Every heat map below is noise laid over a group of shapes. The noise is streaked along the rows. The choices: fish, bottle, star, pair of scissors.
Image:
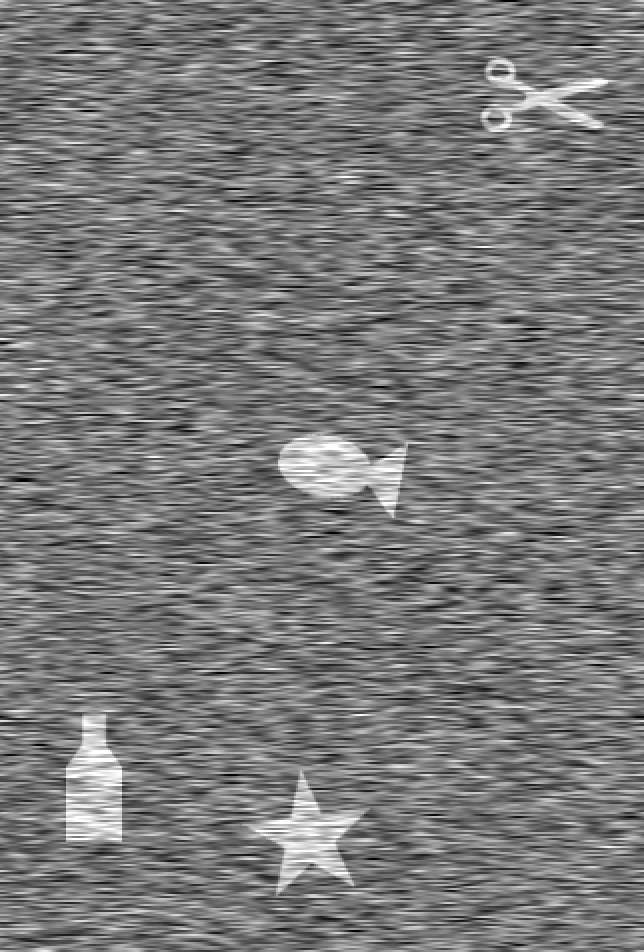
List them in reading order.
top right: pair of scissors; centre: fish; bottom left: bottle; bottom middle: star
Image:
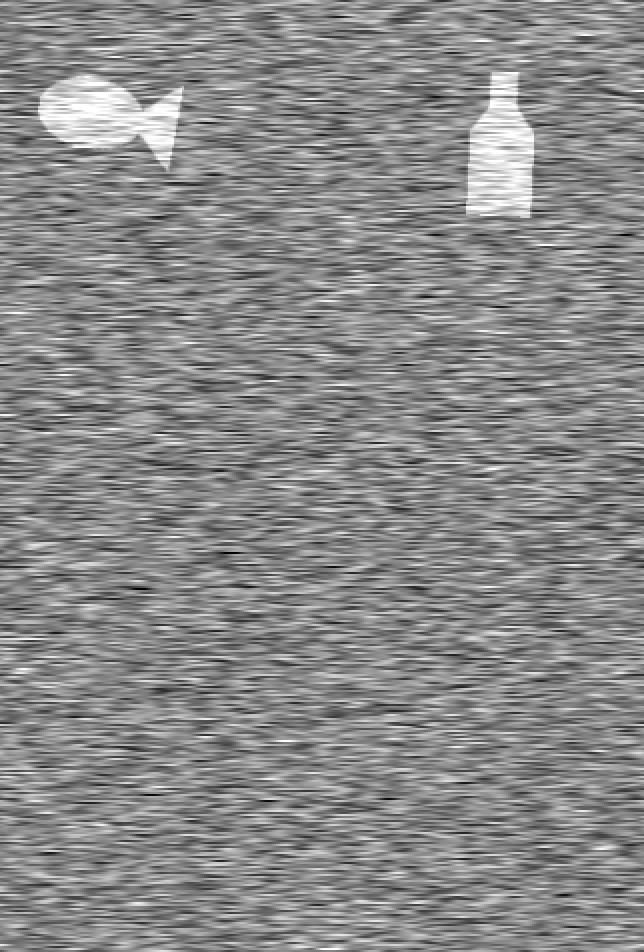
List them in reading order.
top left: fish; top right: bottle
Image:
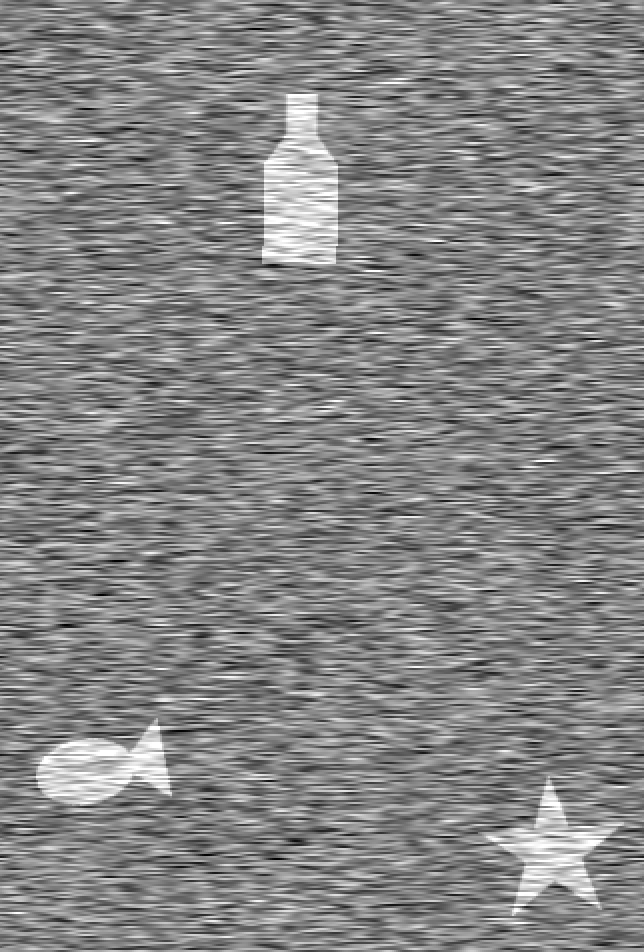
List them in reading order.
top middle: bottle; bottom left: fish; bottom right: star
